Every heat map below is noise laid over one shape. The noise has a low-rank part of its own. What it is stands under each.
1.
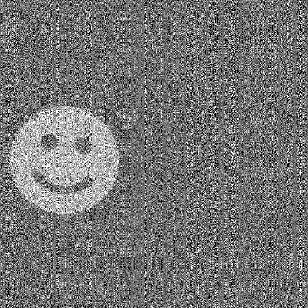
light smiling face, middle left
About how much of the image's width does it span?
a third
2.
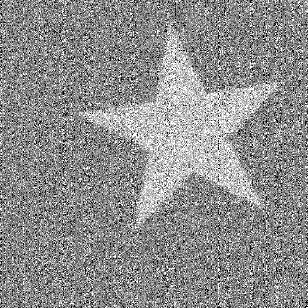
light star
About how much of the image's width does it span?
two thirds
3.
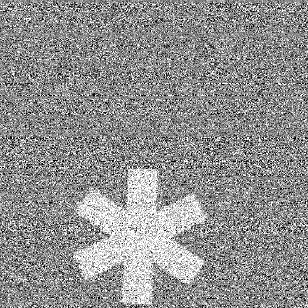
light asterisk, bottom middle
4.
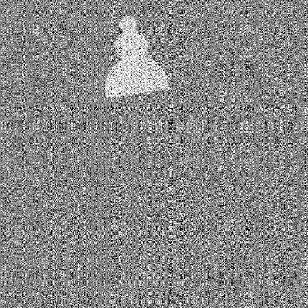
light chess pawn, top middle
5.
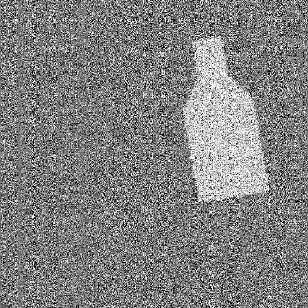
light bottle
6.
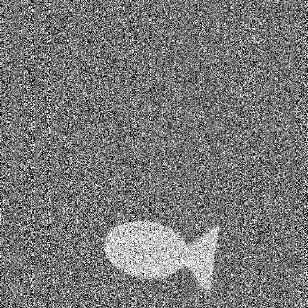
light fish, bottom middle
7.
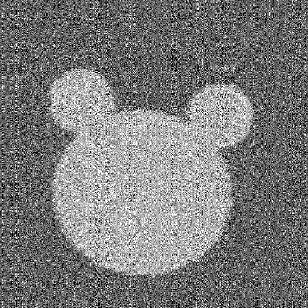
light bear's head
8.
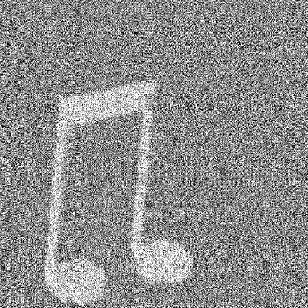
light pair of musical notes
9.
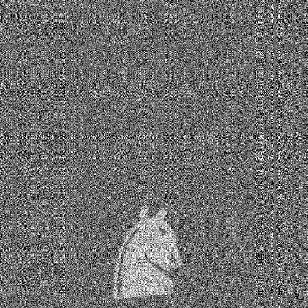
light chess knight, bottom middle
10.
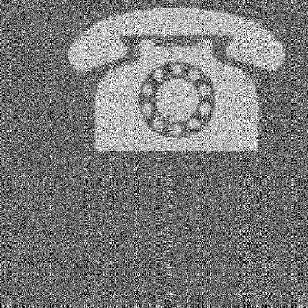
light telephone
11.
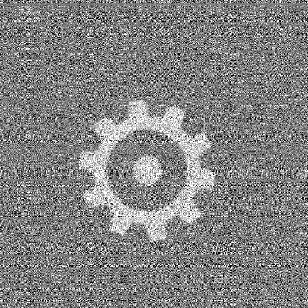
light gear
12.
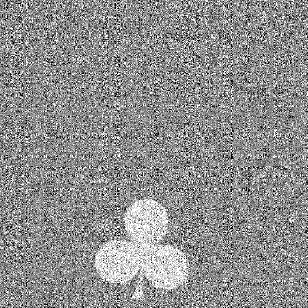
light club, bottom middle
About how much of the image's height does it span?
a third
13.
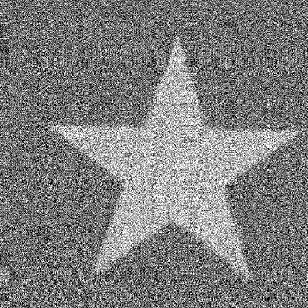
light star
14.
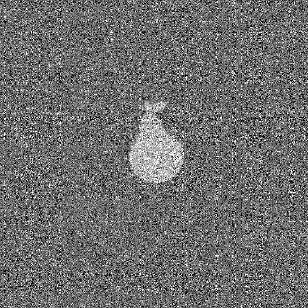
light pear, centre
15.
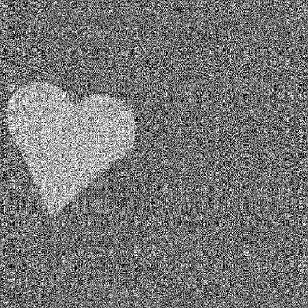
light heart, middle left
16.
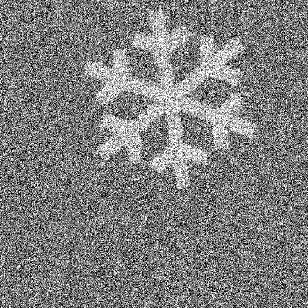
light snowflake
